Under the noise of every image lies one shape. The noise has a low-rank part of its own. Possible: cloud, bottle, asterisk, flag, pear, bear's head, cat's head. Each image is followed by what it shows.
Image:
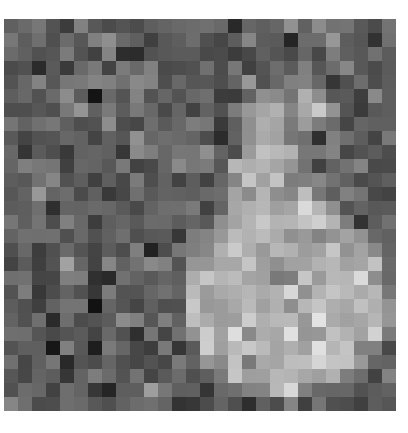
pear
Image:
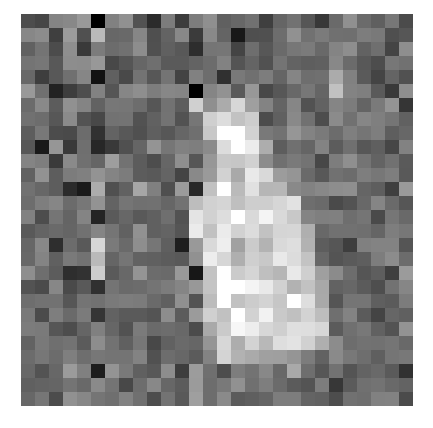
bottle
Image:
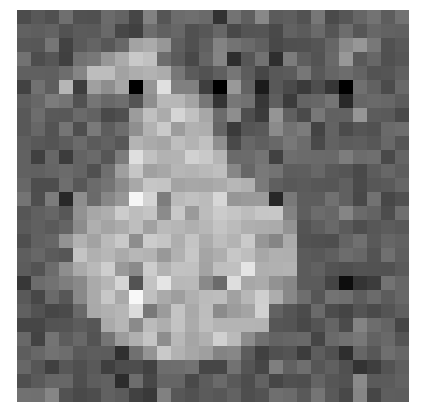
pear
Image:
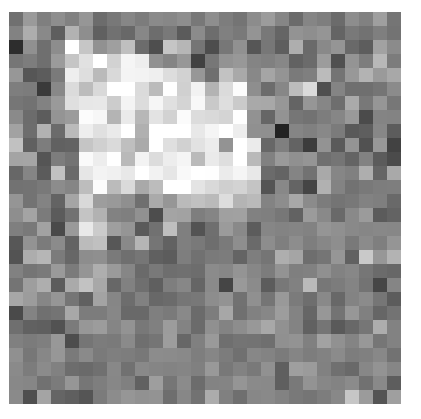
flag
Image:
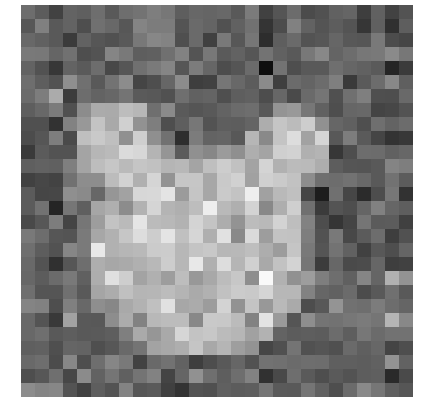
bear's head
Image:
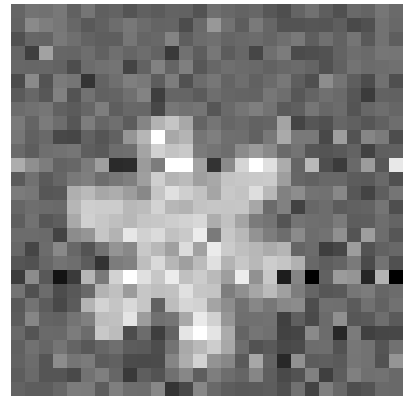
asterisk
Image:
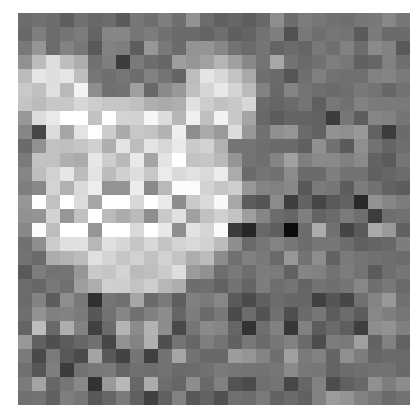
bear's head
